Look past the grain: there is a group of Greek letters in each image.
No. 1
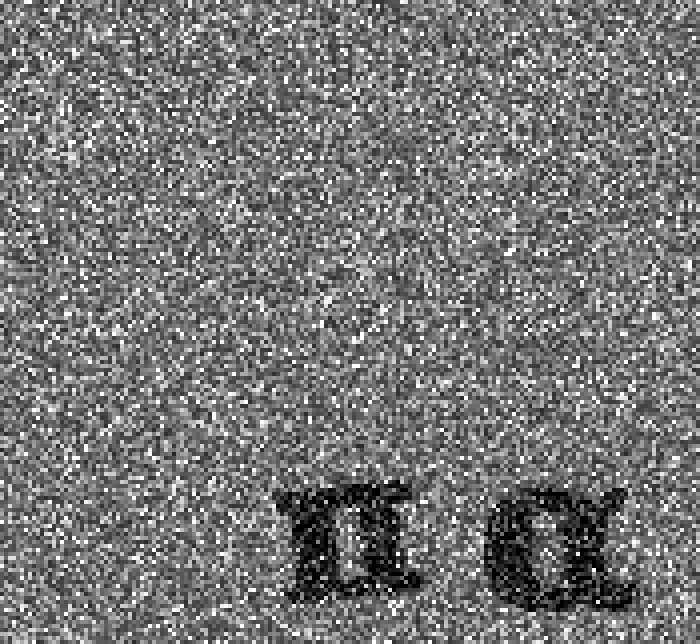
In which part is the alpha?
bottom right
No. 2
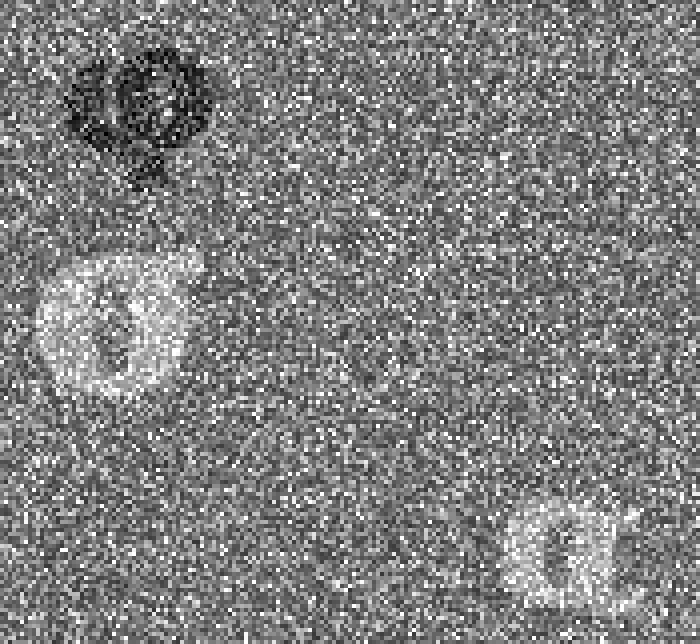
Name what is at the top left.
phi
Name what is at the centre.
nothing
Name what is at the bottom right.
alpha
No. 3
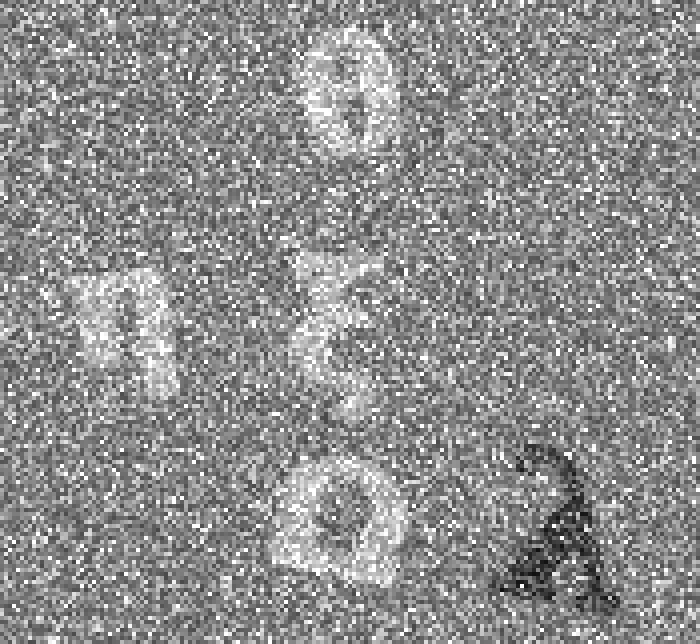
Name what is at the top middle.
theta
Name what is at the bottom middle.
omega
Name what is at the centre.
xi
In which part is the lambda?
bottom right
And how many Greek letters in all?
5
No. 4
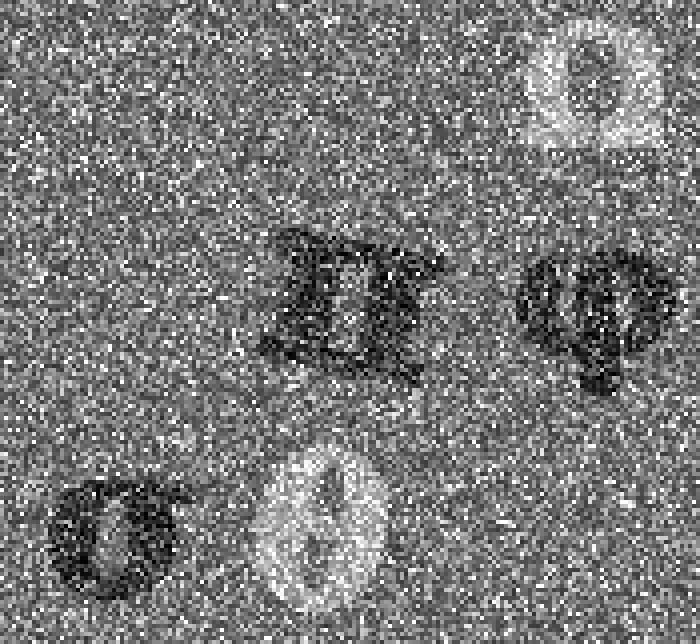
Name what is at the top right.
omega
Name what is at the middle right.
phi
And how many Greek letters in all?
5
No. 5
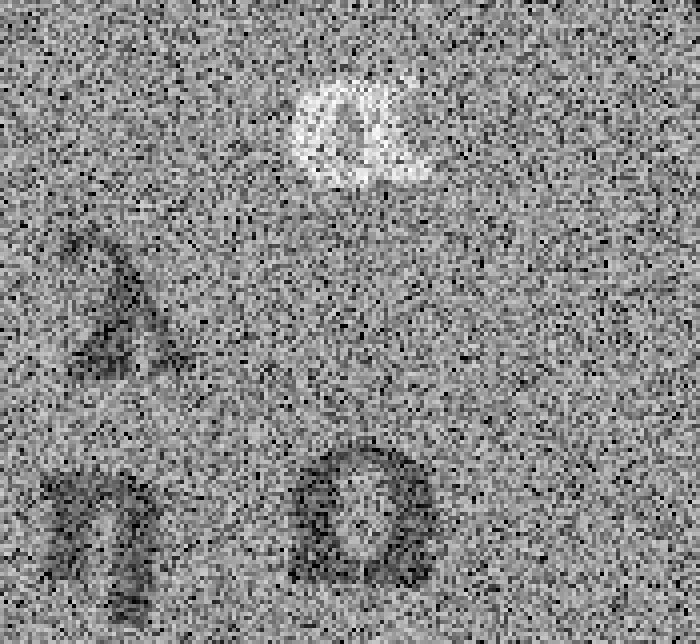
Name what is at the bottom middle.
omega
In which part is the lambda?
middle left
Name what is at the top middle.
alpha
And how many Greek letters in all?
4
